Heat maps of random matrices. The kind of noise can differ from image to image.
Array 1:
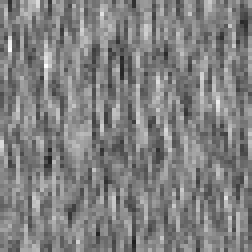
streaked along the columns
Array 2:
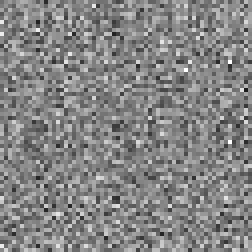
low rank plus noise
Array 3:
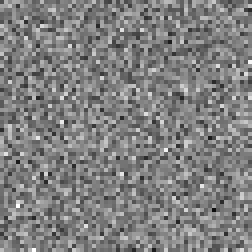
independent entries
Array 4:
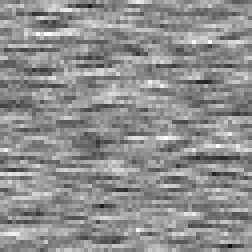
streaked along the rows
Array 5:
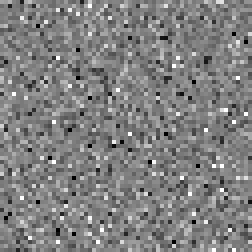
heavy tails
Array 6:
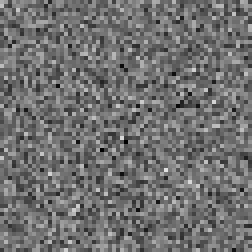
independent entries
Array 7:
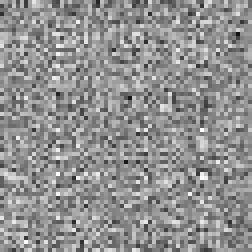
low rank plus noise
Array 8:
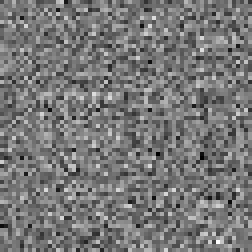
low rank plus noise
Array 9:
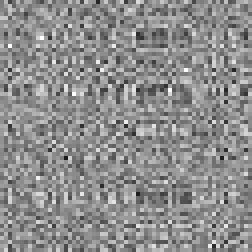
low rank plus noise
